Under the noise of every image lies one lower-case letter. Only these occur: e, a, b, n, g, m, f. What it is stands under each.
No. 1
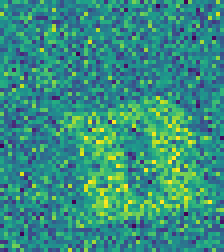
n
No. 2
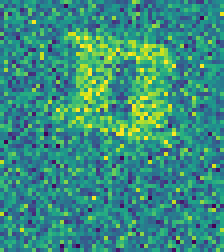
n
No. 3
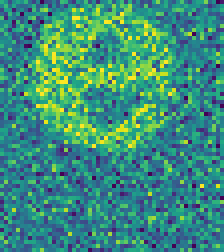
e
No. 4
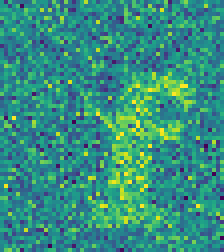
f
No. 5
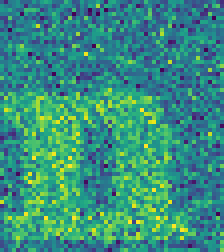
n
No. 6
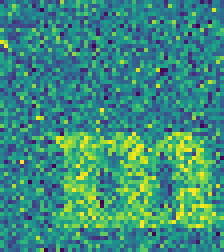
m
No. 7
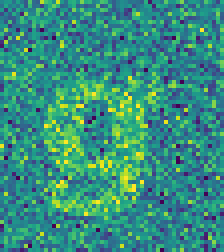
g
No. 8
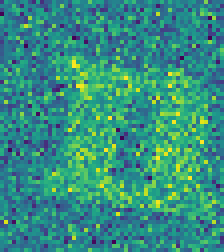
n
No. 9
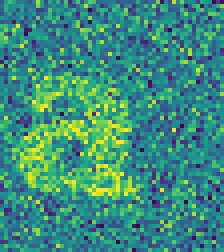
a
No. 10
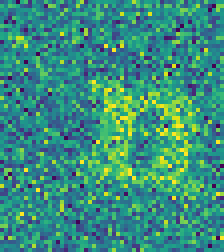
n
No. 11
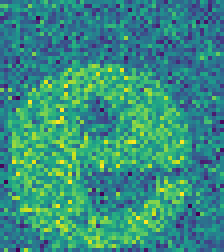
e
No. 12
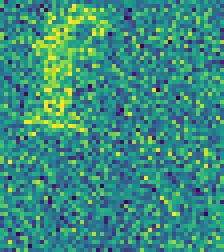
f
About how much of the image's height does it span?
half
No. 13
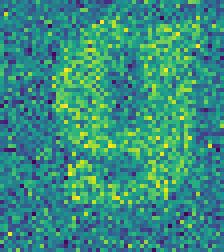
g
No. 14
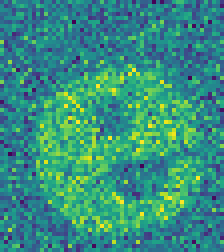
e
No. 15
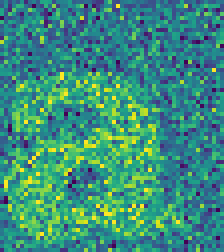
a
